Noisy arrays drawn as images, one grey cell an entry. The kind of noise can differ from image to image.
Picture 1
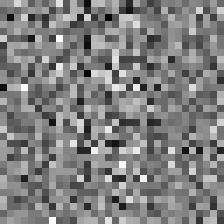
low rank plus noise
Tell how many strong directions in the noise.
three or four
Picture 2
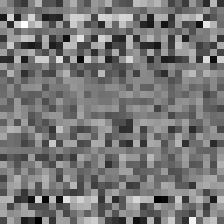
rows of uneven size
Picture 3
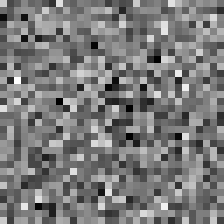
independent entries
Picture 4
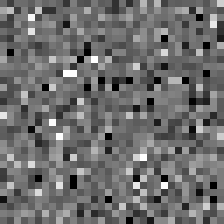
heavy tails
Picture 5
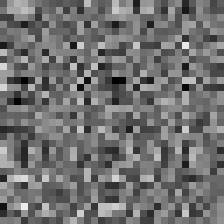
low rank plus noise
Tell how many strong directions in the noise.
two
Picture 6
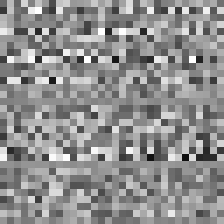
rows of uneven size
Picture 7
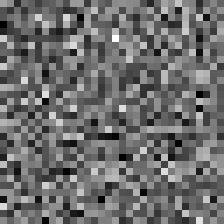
low rank plus noise
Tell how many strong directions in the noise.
five to eight
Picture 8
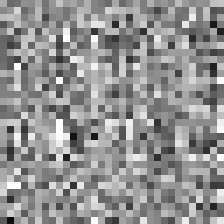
low rank plus noise
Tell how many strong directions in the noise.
three or four
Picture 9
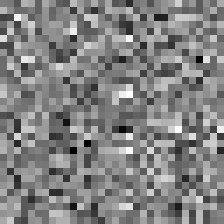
low rank plus noise
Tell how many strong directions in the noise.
three or four
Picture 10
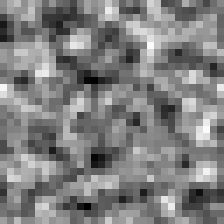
blotchy
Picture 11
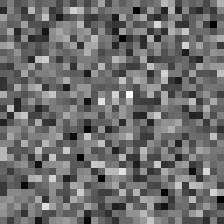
independent entries
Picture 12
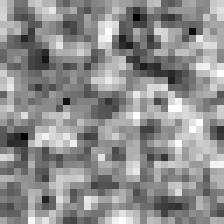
blotchy
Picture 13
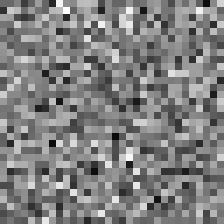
independent entries
